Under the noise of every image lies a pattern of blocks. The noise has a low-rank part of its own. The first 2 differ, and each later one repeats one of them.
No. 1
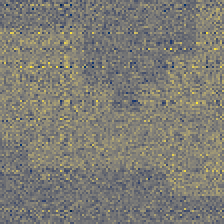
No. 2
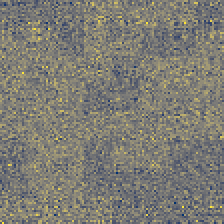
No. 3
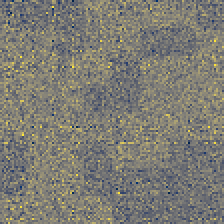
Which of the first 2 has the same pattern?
2
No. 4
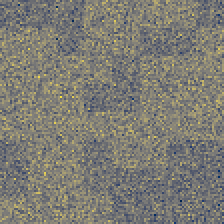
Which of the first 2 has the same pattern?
2
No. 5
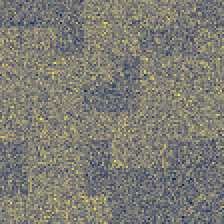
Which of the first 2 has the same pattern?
2
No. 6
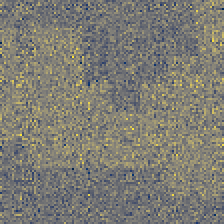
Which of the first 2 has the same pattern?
1
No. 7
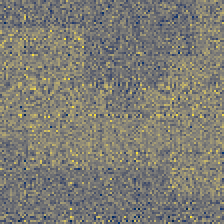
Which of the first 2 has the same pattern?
1
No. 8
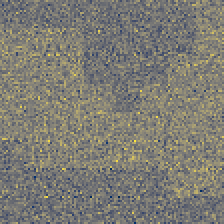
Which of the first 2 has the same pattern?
1
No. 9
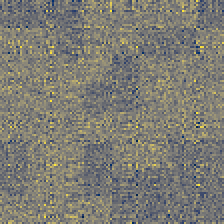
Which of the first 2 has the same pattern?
2
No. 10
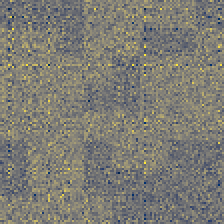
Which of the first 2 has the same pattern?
2
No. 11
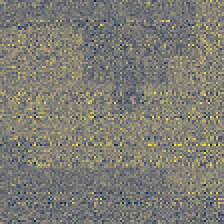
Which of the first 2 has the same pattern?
1
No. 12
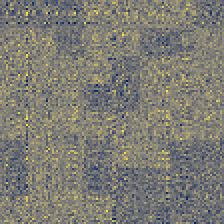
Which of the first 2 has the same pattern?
2
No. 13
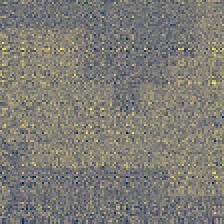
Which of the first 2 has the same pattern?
1
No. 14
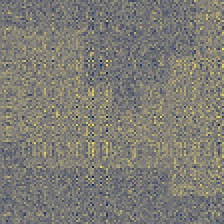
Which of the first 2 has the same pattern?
1
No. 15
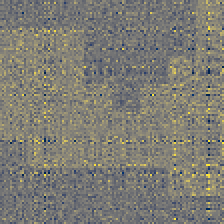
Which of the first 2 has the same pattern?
1
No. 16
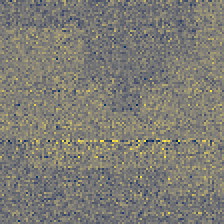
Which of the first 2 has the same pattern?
1
